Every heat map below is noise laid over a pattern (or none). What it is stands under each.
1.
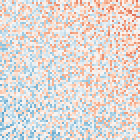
a smooth slope
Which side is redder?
top right
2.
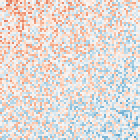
a smooth slope
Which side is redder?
top left
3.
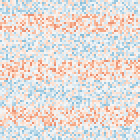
horizontal stripes
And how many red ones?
3
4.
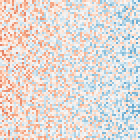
a smooth slope
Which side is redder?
left
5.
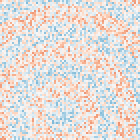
rings round one point
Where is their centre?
bottom middle
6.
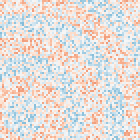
rings round one point
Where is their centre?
bottom left
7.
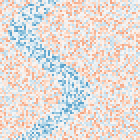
a wavy band
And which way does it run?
top to bottom
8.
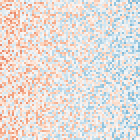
a smooth slope
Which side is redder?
left
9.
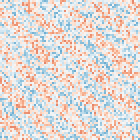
diagonal stripes
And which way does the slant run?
top left to bottom right
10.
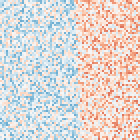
a sharp edge
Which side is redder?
right
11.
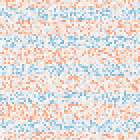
horizontal stripes
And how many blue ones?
5
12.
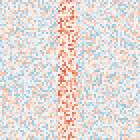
one vertical stripe
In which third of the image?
middle
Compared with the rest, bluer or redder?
redder
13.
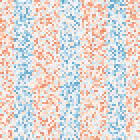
vertical stripes
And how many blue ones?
3
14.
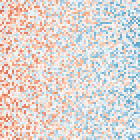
a smooth slope
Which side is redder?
left
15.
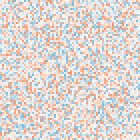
only noise
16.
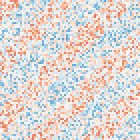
diagonal stripes
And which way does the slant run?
bottom left to top right
